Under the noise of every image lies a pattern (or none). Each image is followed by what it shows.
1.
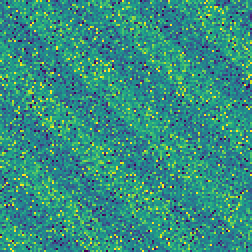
diagonal stripes
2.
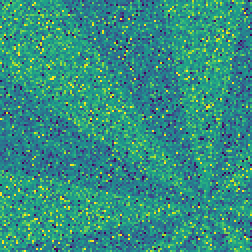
spokes from one point
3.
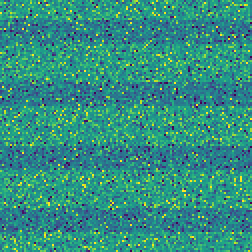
horizontal stripes
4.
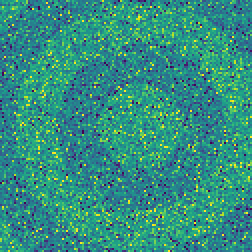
rings round one point
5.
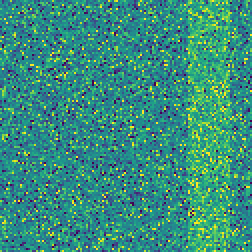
one vertical stripe
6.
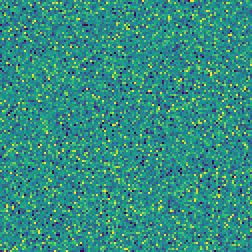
only noise
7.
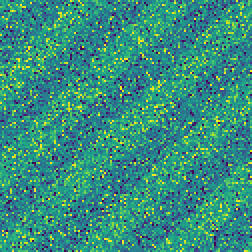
diagonal stripes
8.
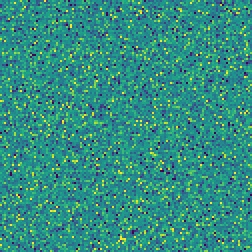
only noise
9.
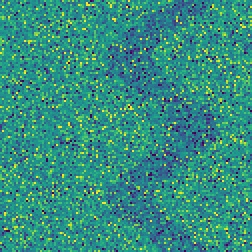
a wavy band
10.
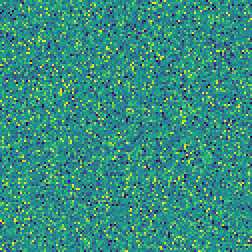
only noise
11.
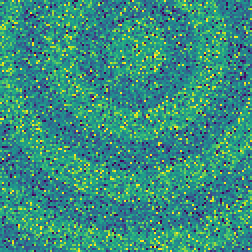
rings round one point
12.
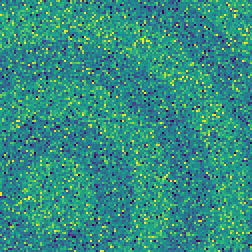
rings round one point
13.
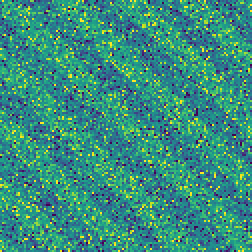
diagonal stripes
